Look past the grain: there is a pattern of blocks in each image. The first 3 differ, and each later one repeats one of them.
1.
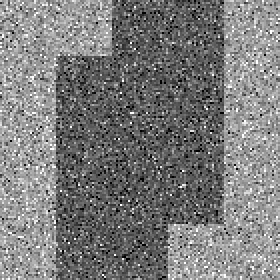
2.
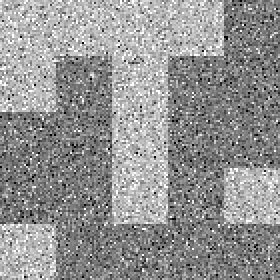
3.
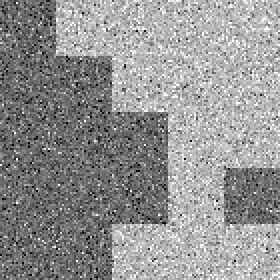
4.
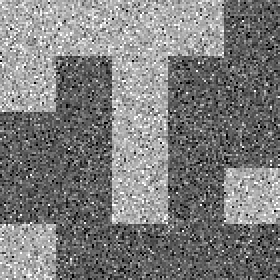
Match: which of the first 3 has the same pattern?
2
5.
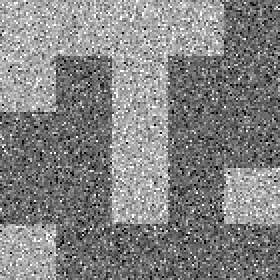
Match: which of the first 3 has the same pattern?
2
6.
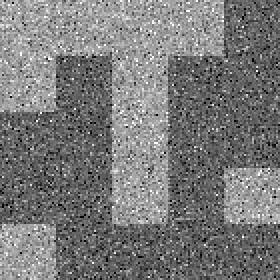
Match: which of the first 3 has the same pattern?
2
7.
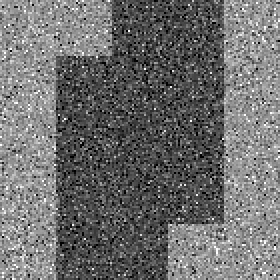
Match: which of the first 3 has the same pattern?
1
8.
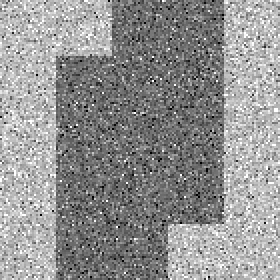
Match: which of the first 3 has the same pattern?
1
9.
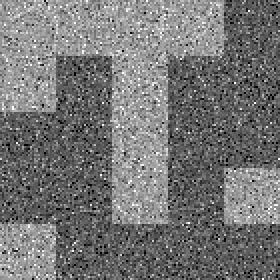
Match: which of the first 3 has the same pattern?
2
